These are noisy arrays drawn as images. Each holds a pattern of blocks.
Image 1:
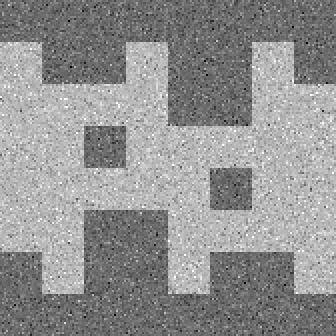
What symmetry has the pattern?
the same after a half turn
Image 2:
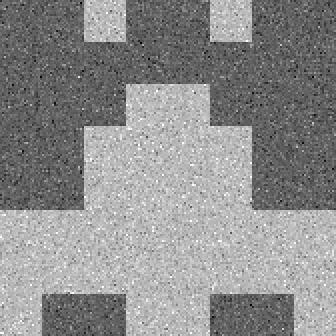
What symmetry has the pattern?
left and right mirror each other
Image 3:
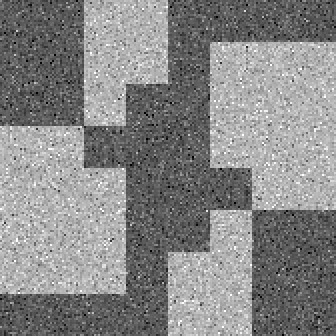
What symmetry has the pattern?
the same after a half turn
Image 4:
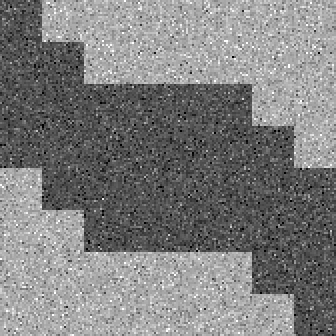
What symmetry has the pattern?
the same after a half turn
